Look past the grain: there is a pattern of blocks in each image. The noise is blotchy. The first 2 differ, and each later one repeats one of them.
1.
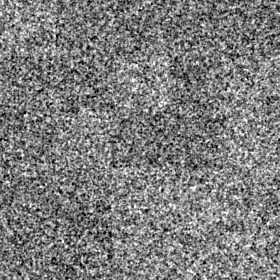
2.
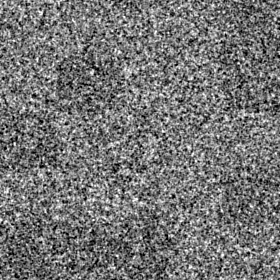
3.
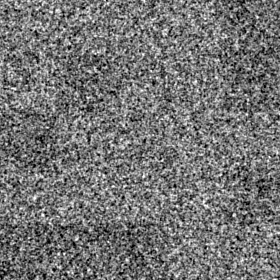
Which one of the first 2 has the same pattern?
2
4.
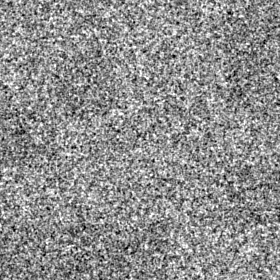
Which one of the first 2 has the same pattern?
2
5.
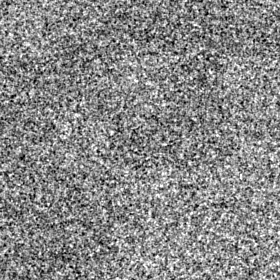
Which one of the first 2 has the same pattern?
1
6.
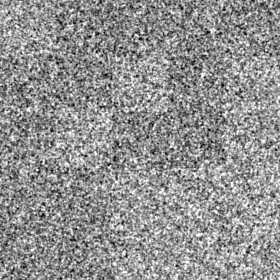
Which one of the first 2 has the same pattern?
1
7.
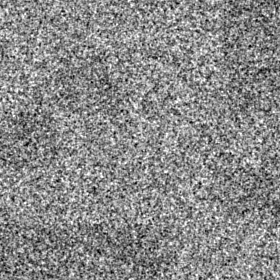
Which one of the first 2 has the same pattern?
2
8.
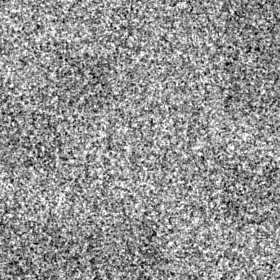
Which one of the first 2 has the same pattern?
2
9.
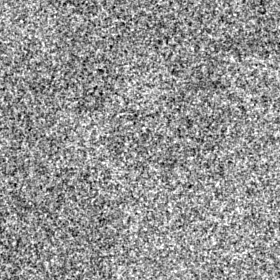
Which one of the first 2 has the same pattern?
1
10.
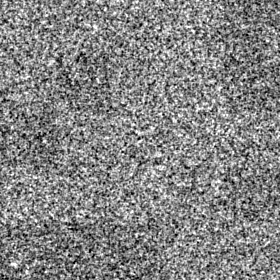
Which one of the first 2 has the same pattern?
2
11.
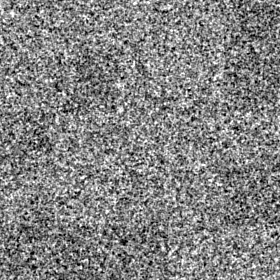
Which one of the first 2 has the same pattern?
2
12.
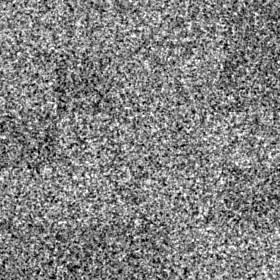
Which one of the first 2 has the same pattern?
2
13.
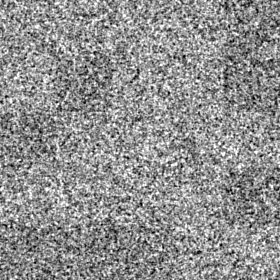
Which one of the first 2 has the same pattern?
2
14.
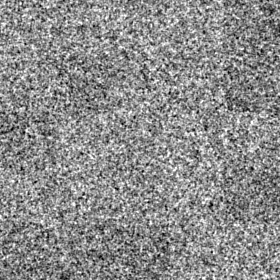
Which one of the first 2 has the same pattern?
2
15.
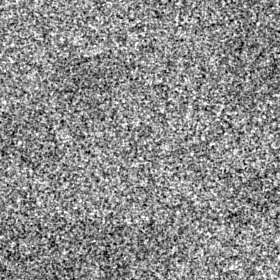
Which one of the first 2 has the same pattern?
2
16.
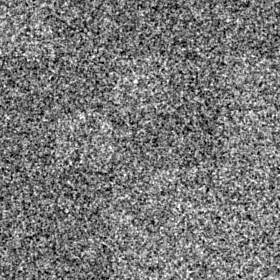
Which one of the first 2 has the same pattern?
1
